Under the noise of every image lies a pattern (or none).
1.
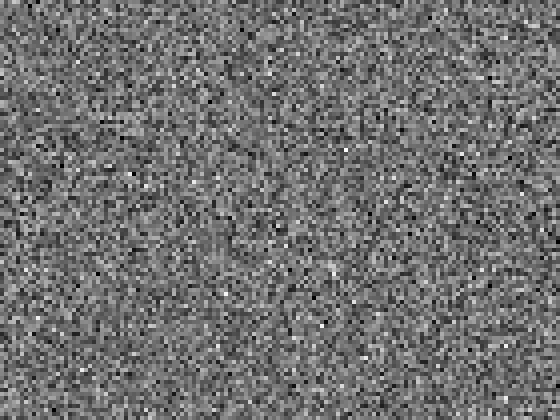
only noise
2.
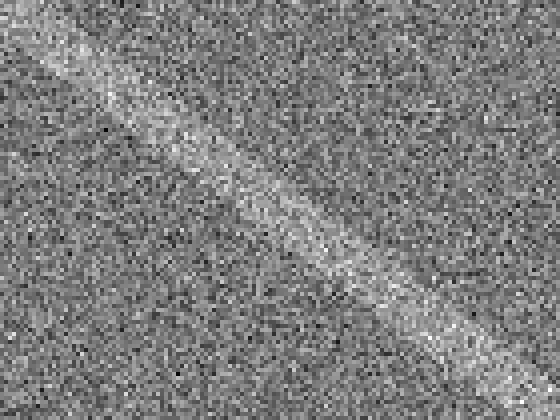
a diagonal band
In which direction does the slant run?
top left to bottom right
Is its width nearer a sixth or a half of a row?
a sixth
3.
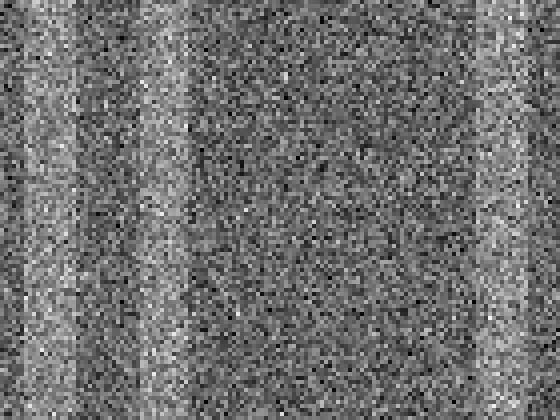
bands of columns
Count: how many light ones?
3
